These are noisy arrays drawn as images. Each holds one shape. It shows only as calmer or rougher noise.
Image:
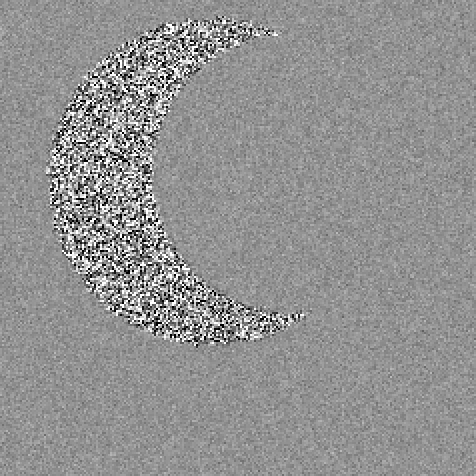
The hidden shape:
crescent
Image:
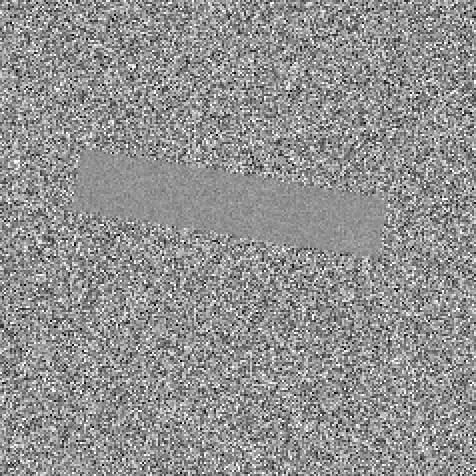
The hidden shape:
bar
